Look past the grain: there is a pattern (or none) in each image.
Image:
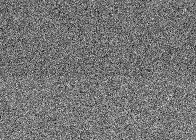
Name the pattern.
a sharp edge
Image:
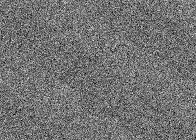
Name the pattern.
diagonal stripes
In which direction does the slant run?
top left to bottom right
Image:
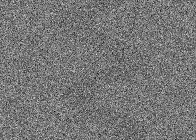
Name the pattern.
a wavy band
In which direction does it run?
top to bottom
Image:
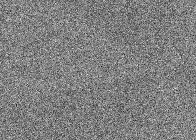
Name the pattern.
spokes from one point
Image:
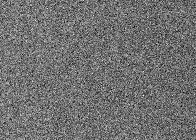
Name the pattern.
a smooth slope
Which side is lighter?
left
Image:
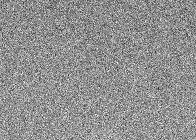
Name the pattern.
a smooth slope
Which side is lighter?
bottom
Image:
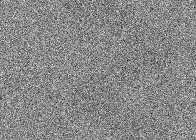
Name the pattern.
a wavy band
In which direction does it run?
top to bottom
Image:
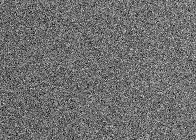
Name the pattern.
a smooth slope
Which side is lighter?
right
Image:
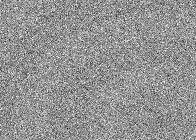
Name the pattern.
rings round one point
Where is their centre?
bottom right
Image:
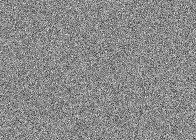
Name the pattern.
only noise
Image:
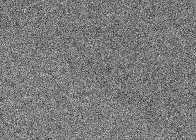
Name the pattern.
a sharp edge
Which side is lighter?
bottom left
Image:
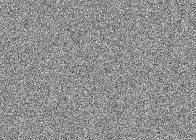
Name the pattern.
only noise
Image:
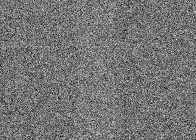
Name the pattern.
one vertical stripe
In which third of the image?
middle
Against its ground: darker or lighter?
lighter
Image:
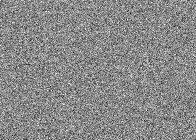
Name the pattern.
only noise
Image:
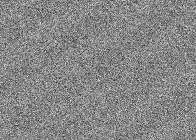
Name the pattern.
diagonal stripes
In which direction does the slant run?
bottom left to top right
